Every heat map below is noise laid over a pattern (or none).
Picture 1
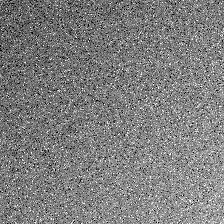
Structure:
a smooth slope
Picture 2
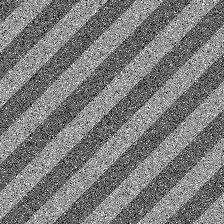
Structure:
diagonal stripes
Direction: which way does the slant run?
bottom left to top right
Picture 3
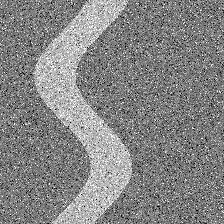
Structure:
a wavy band
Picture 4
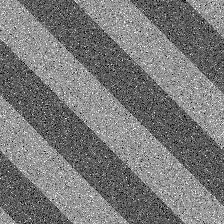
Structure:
diagonal stripes
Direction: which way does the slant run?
top left to bottom right
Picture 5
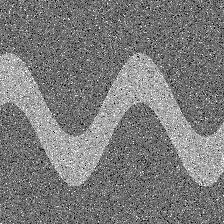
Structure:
a wavy band
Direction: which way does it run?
left to right
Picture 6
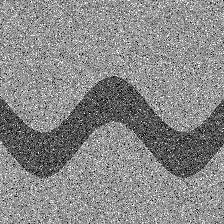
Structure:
a wavy band
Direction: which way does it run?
left to right
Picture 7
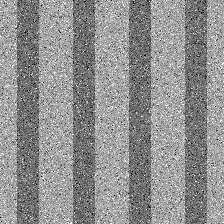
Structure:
vertical stripes
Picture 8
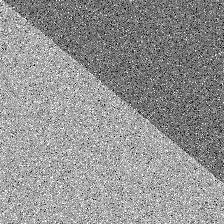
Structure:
a sharp edge
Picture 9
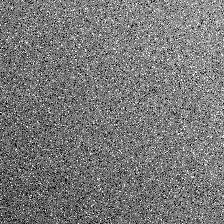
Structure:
a smooth slope
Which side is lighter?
top right
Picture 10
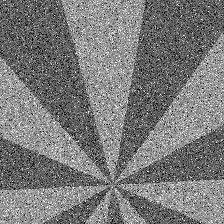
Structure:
spokes from one point
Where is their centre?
bottom middle
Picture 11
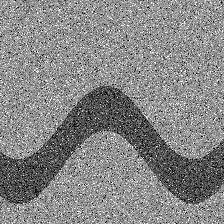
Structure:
a wavy band
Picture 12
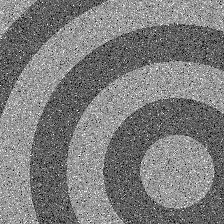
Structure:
rings round one point
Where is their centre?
bottom right
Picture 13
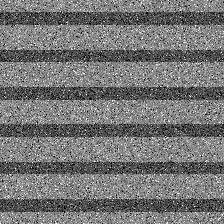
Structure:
horizontal stripes
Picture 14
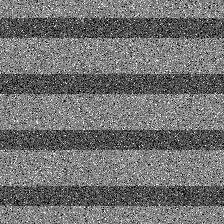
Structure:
horizontal stripes
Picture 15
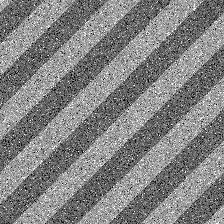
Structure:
diagonal stripes
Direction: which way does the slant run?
bottom left to top right
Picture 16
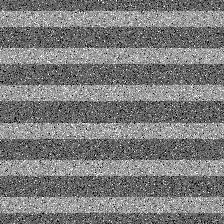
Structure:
horizontal stripes
